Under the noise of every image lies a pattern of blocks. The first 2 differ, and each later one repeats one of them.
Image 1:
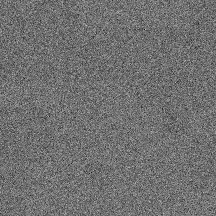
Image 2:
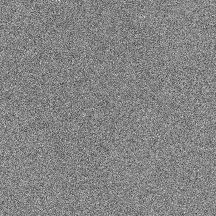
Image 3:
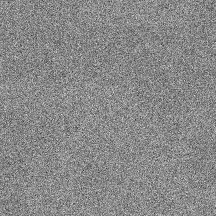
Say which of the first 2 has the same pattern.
1
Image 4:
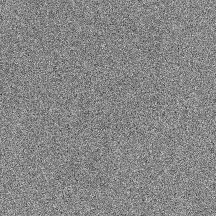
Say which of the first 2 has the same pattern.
2
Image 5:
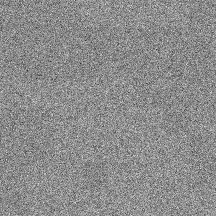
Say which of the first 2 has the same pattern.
1
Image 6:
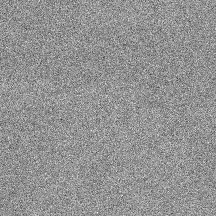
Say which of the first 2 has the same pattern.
1
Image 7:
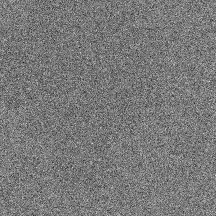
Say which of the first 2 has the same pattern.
2
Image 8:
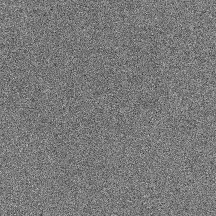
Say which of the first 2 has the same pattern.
2
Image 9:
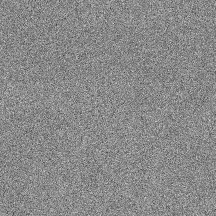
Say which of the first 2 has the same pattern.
1
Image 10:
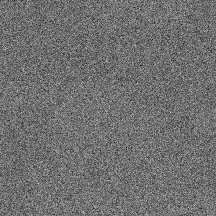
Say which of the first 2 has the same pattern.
1
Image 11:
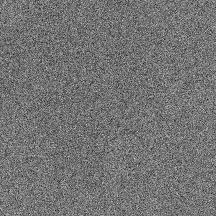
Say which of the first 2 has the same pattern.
2
